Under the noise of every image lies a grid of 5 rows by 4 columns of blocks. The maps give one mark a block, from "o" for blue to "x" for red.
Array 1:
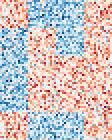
x o o x
o x o x
o x x x
o x x x
x o o x
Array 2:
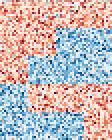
x x x x
x x o o
x o o o
o x x x
o o o x
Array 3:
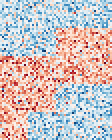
o o o o
o o x x
x x x x
x x o o
x o o o
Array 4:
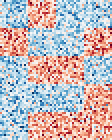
o x o o
x o o x
o x x o
o o o x
o x x x
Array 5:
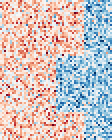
x x x o
x x x o
x x o o
x x o o
x x x o
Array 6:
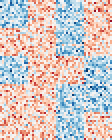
o x o x
x x o x
o x x o
x x o o
x x o x
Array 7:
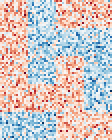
x o x x
x o o o
x o x o
x x x o
o o x x
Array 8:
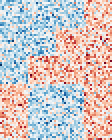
o o o x
o o x x
o x x x
x o o x
x o o x
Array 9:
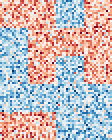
x x o x
o x x x
o x o x
o o o o
x x o o
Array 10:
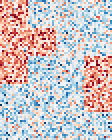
x o o o
x x o o
x o o x
o o o x
o o o o
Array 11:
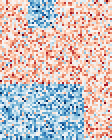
x o x x
x x x x
x x x x
o o o x
o o o x
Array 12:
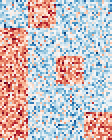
o x o o
x o o o
x o x o
x o o o
x o o x
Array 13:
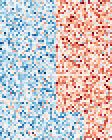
o o x x
o o x x
o o x x
o o x x
o o o x
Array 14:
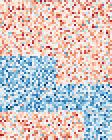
x x x x
x x x x
o o x x
o o o o
x x x o
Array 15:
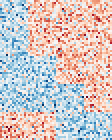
o x x x
o x x x
o o x x
o o o x
x x o o
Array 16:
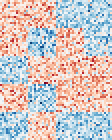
x x o o
x o x o
o x x x
x o x x
o x o o
